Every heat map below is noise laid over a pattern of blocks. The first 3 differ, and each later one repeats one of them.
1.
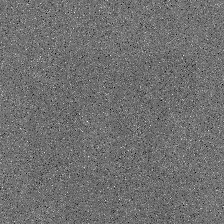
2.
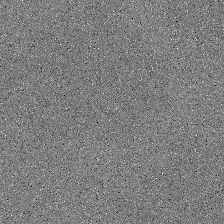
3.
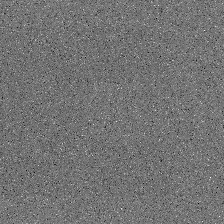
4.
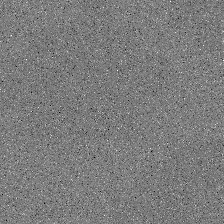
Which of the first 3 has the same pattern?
2
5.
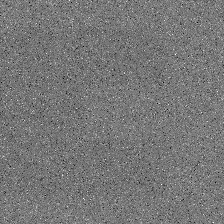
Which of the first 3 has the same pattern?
3
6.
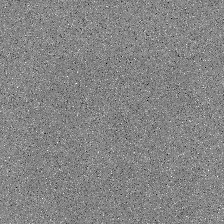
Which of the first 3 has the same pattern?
1
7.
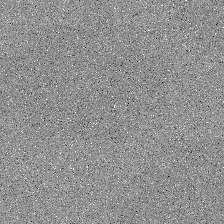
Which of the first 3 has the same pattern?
2
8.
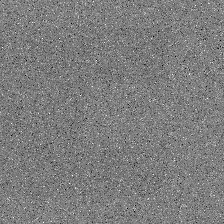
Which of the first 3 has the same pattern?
3
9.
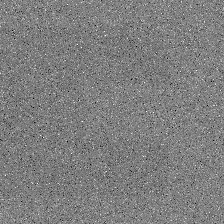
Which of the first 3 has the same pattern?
3
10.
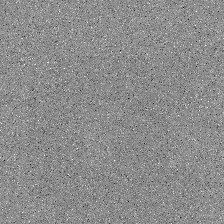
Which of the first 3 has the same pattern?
1
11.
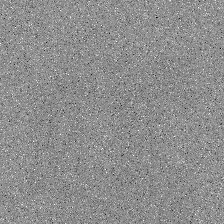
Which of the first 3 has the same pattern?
1
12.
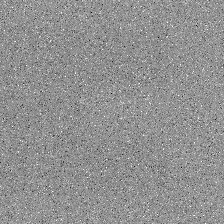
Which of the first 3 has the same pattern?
3
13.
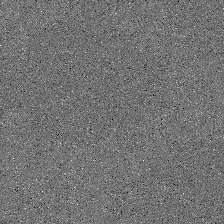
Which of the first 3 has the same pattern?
2
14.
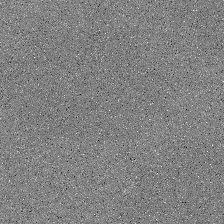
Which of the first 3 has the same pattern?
2
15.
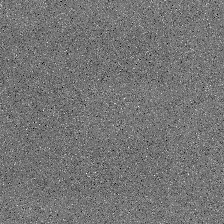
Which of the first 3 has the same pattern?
3
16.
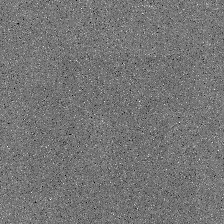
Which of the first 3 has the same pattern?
1
